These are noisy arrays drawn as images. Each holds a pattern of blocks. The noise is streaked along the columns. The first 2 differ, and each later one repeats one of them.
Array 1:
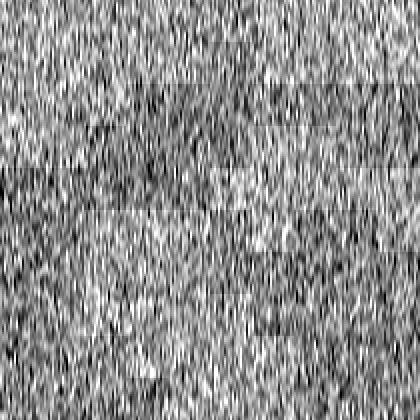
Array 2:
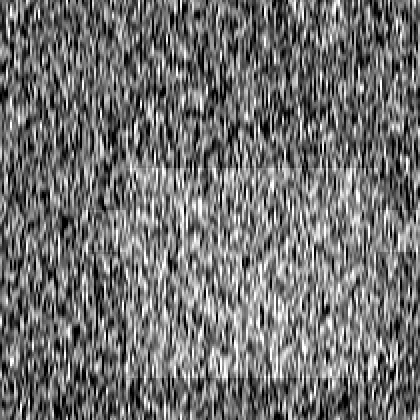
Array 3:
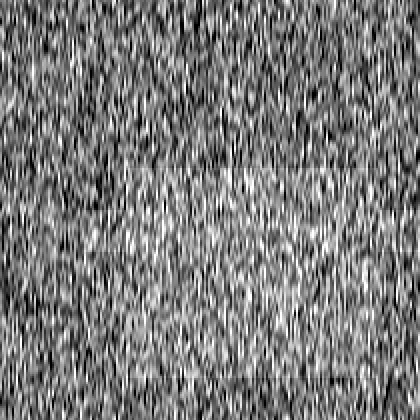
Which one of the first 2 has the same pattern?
2
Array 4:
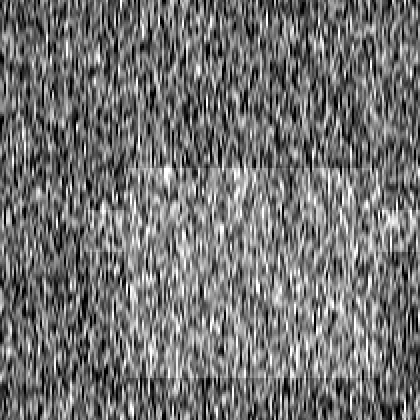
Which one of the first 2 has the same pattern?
2
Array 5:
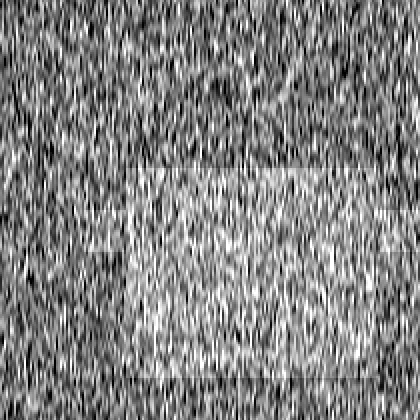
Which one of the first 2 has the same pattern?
2
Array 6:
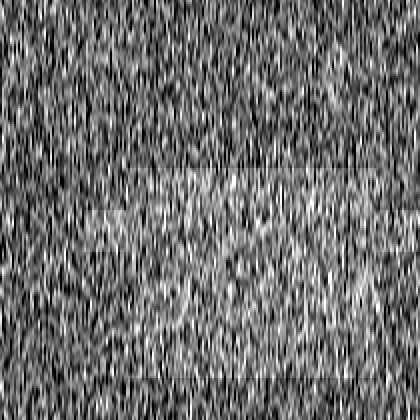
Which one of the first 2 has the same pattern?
2
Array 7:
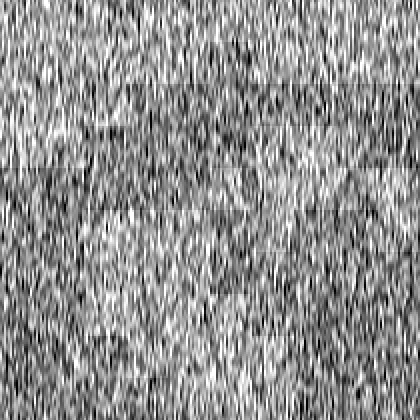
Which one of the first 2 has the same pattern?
1
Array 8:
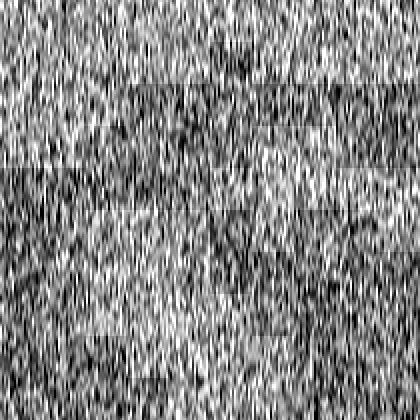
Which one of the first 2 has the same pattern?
1
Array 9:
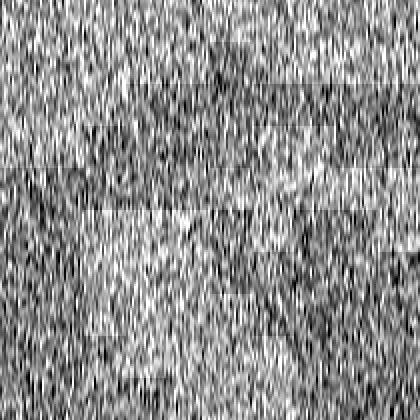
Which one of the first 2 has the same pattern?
1
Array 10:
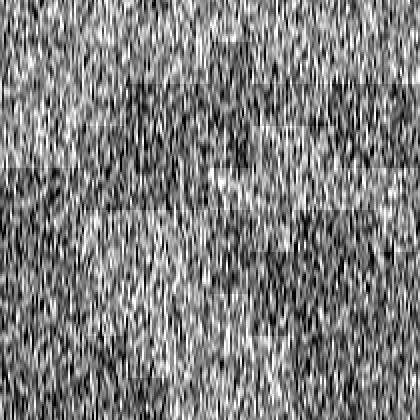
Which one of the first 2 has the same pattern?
1
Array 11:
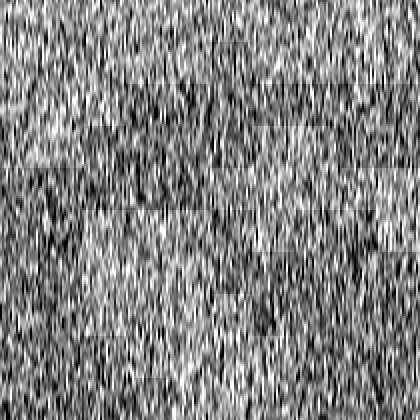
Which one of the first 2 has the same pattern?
1
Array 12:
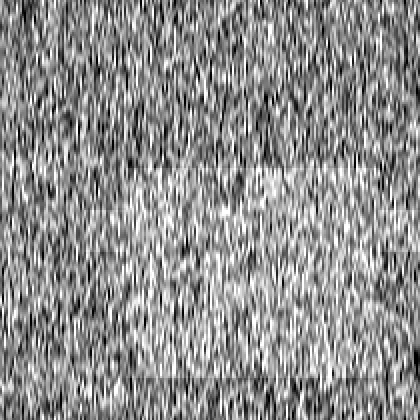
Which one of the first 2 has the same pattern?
2
